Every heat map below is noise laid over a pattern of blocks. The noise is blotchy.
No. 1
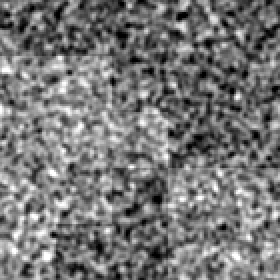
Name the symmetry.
no symmetry
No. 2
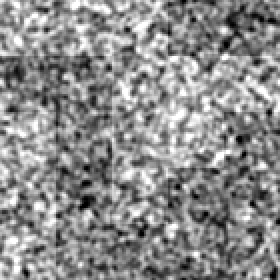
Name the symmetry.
no symmetry
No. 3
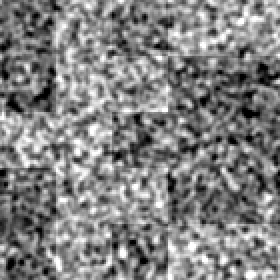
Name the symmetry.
top and bottom mirror each other
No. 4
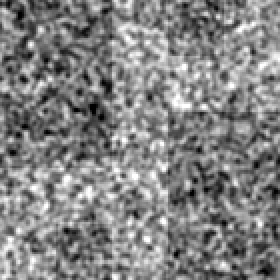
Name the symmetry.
the same after a half turn
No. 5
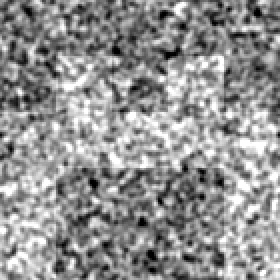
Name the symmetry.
left and right mirror each other
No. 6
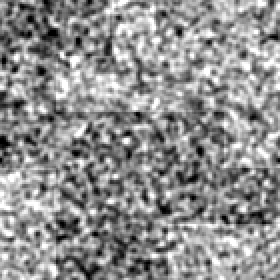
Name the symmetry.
no symmetry
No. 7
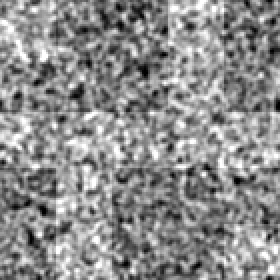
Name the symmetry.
the same after a half turn
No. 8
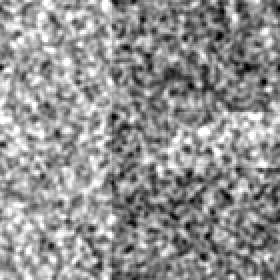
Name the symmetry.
top and bottom mirror each other
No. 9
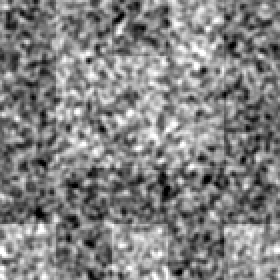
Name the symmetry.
left and right mirror each other
